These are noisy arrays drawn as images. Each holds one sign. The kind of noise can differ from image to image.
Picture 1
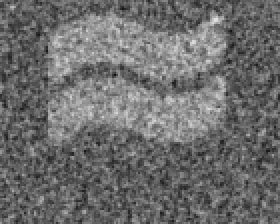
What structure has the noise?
blotchy
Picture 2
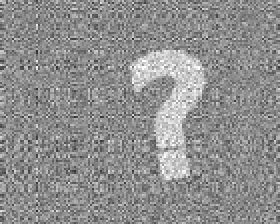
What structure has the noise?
low rank plus noise
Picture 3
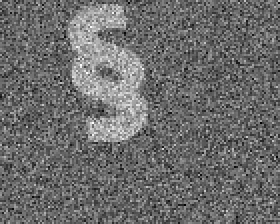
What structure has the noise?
independent entries
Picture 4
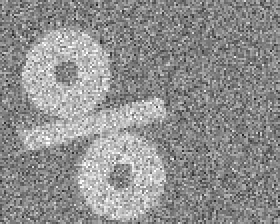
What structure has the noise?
independent entries
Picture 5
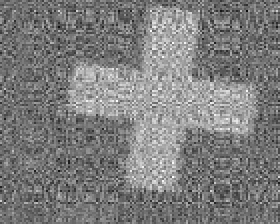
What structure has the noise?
low rank plus noise
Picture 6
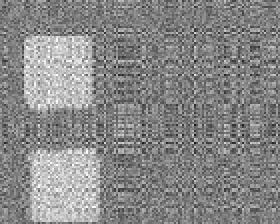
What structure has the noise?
low rank plus noise
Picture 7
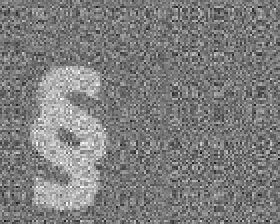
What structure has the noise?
low rank plus noise
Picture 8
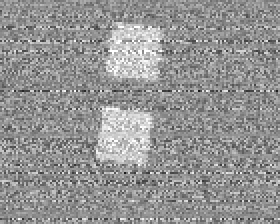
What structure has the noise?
rows of uneven size
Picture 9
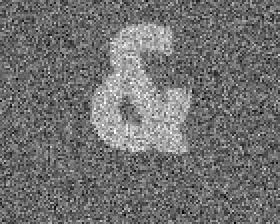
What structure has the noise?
independent entries
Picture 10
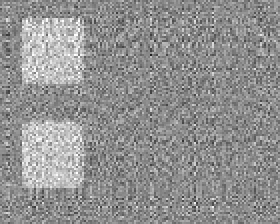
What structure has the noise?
low rank plus noise
